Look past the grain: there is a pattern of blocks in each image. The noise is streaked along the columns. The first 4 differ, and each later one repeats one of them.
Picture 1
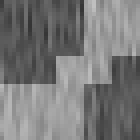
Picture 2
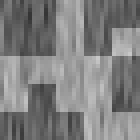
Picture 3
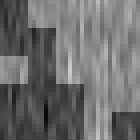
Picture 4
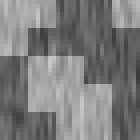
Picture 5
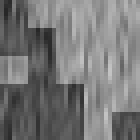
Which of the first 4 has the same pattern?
3
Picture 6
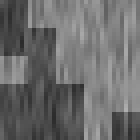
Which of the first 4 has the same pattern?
3
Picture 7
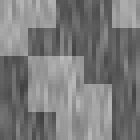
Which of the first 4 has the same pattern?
4
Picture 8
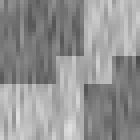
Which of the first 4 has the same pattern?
1
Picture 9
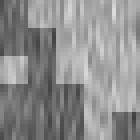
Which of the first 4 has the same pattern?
3
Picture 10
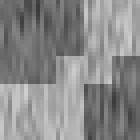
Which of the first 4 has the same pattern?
1
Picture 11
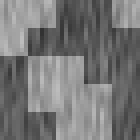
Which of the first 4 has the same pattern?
4
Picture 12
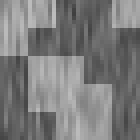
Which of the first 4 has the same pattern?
4
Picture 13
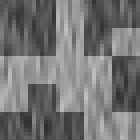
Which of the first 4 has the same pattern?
2
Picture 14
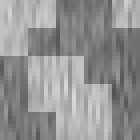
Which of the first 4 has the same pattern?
4
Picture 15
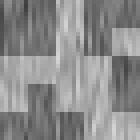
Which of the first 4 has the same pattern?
2
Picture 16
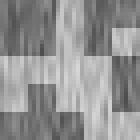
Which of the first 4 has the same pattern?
2
